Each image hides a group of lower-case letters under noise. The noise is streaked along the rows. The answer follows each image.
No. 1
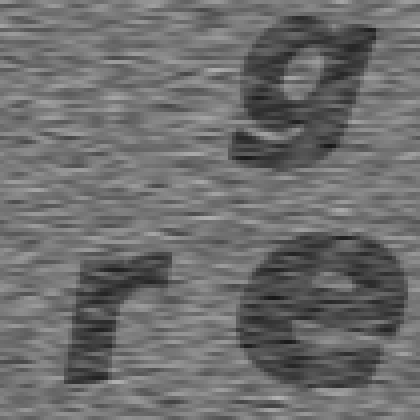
top right: g; bottom left: r; bottom right: e
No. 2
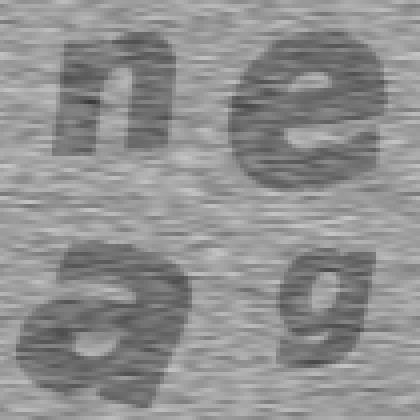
top left: n; top right: e; bottom left: a; bottom right: g
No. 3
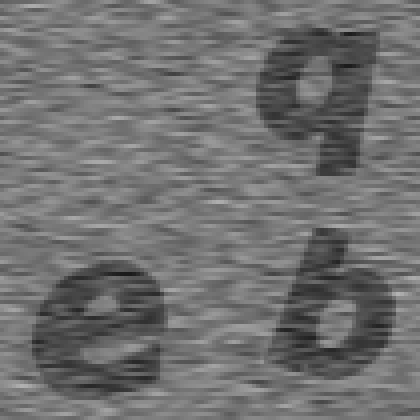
top right: q; bottom left: e; bottom right: b
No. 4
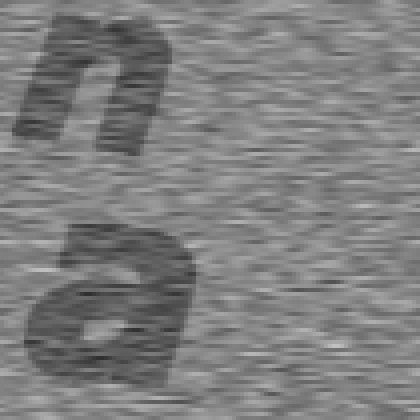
top left: n; bottom left: a
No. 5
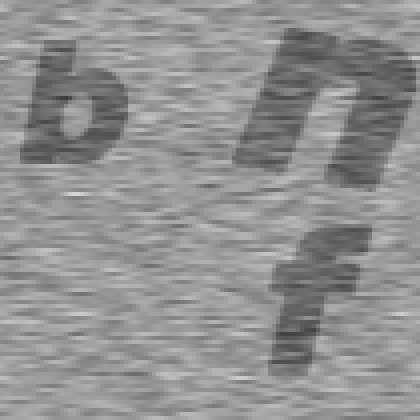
top left: b; top right: n; bottom right: f
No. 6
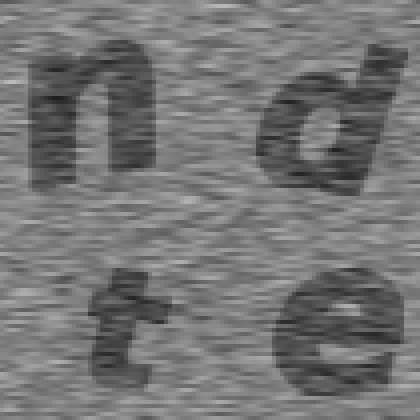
top left: n; top right: d; bottom left: t; bottom right: e
